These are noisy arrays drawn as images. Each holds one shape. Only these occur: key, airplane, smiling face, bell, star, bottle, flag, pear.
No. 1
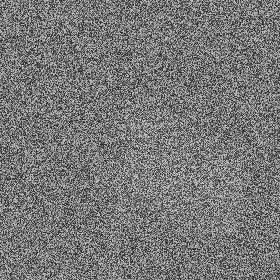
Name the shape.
flag
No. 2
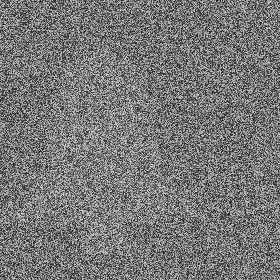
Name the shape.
bell
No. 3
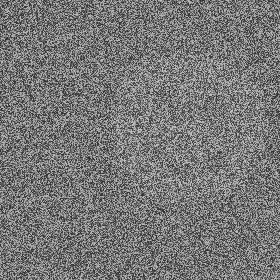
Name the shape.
smiling face
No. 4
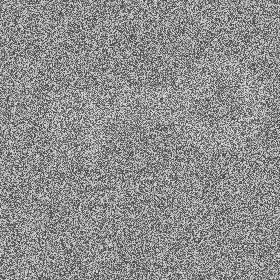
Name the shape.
key
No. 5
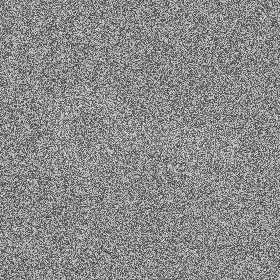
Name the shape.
key
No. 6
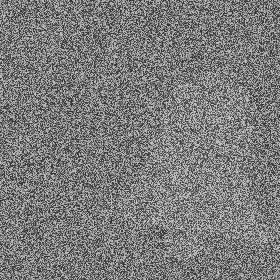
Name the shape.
bell
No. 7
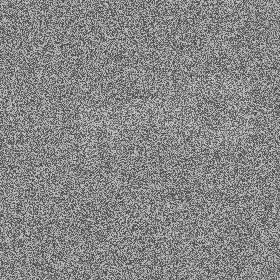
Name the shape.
key
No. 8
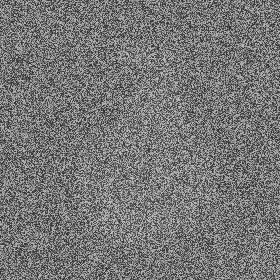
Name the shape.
pear
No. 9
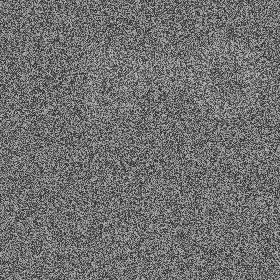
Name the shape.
key
